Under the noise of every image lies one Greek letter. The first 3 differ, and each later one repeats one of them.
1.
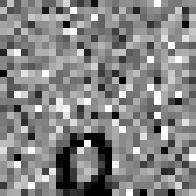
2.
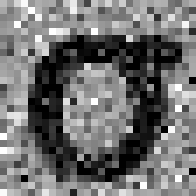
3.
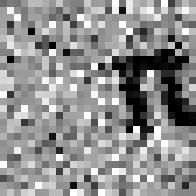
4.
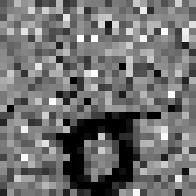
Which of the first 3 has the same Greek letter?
2
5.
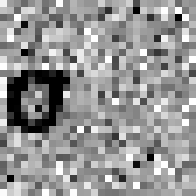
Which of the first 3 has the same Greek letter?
2
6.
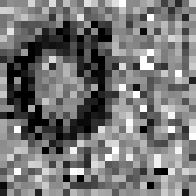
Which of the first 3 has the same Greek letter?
2
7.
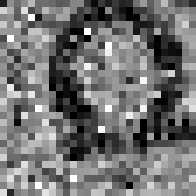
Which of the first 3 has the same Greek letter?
1
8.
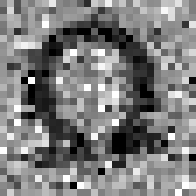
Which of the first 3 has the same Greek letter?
1
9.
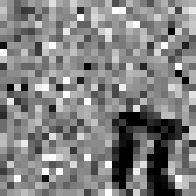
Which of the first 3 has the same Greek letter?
3
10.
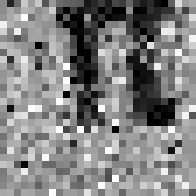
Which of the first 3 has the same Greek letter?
3
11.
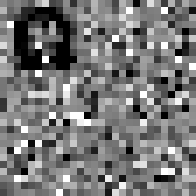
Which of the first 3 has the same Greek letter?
1
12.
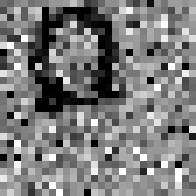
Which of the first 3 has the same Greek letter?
1
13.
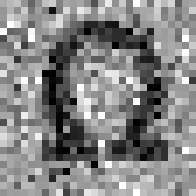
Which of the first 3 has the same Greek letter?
1
